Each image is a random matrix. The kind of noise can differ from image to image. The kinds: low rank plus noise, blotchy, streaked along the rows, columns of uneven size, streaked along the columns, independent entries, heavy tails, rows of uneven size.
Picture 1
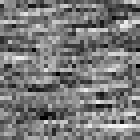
streaked along the rows
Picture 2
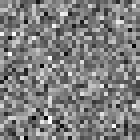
independent entries
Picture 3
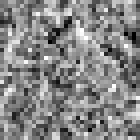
blotchy
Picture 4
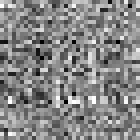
low rank plus noise
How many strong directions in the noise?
two
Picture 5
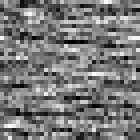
streaked along the rows
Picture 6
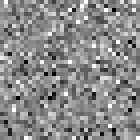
heavy tails
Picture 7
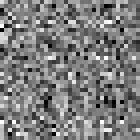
low rank plus noise
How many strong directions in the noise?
two
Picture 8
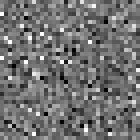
heavy tails
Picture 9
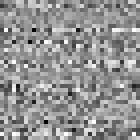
rows of uneven size
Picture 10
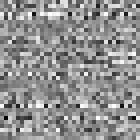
rows of uneven size
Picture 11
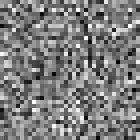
low rank plus noise
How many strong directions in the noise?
one
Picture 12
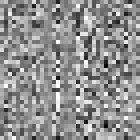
columns of uneven size
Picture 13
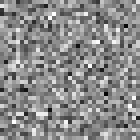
independent entries
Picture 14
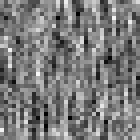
streaked along the columns
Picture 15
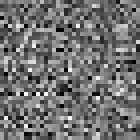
low rank plus noise
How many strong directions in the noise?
three or four
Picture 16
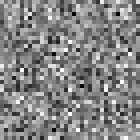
low rank plus noise
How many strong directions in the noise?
three or four
